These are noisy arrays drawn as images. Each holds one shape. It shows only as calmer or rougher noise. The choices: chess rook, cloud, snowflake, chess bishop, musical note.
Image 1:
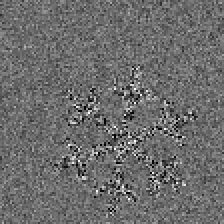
snowflake
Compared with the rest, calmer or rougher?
rougher
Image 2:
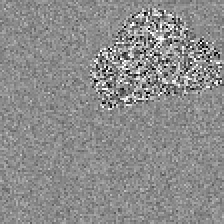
cloud
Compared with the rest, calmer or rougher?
rougher
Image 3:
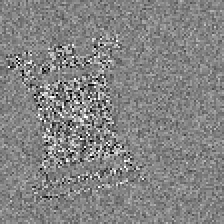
chess rook
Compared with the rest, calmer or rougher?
rougher
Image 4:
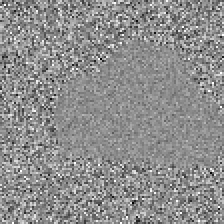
cloud
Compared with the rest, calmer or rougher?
calmer
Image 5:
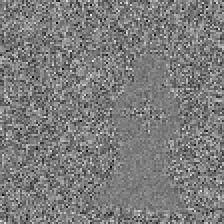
chess bishop
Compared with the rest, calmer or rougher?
calmer
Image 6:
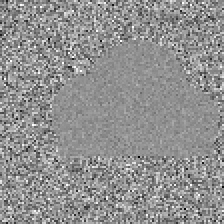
cloud
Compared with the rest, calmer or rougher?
calmer
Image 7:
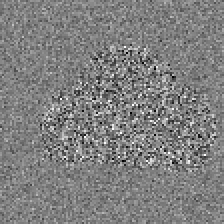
cloud
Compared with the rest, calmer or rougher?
rougher
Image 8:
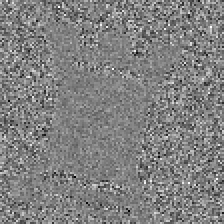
chess rook
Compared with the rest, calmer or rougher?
calmer
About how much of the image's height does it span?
nearly all
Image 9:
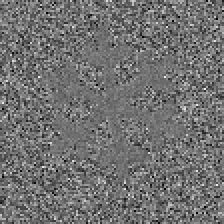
snowflake
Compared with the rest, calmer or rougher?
calmer
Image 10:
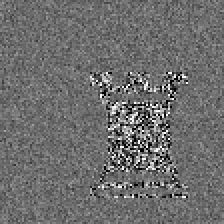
chess rook
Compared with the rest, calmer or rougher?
rougher
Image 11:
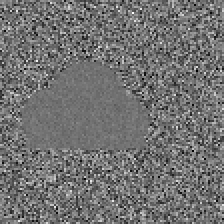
cloud
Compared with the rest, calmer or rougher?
calmer
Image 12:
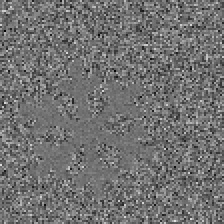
snowflake
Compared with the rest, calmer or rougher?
calmer
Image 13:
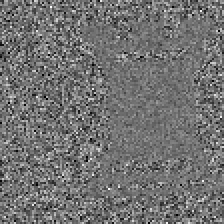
chess rook
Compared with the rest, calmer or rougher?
calmer
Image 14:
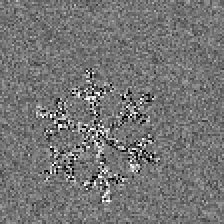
snowflake
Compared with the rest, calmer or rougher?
rougher
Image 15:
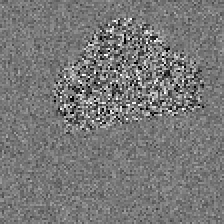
cloud
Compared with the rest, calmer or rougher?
rougher
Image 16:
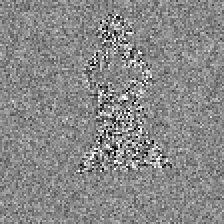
chess bishop
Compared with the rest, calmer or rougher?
rougher
